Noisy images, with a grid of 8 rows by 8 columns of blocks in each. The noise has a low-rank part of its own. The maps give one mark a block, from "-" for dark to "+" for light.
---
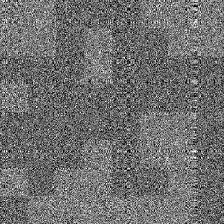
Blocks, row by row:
+ + - - - + + +
+ + - + - - + +
- - - + - - - -
+ - - - - - - -
- - - - - + + -
- - - + - + + -
+ - + + - - + -
- + + + + + + -
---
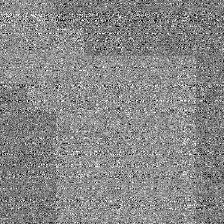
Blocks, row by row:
+ + - - - - - -
+ + + - - - - -
+ + + + + + + -
- + + + + + + -
- - + + + + + -
- - + + + + + -
- - + + + + + -
- - + + + + + -
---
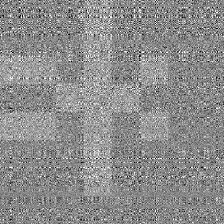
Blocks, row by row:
- - - + - - - -
- - - + - - - -
+ + - + - + - -
- - + + + - - -
+ + - + - + - -
- - - + - - - -
- - - + - - - -
- - - - - - - -
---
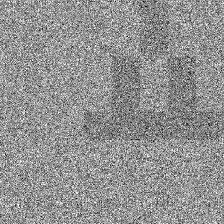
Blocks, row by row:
+ + + + + - + +
+ + + + + - + +
+ + + + - + - +
+ + + + - + - +
+ + + - - - - -
+ + + + + + + +
+ + + + + + + +
+ + + + + + + +
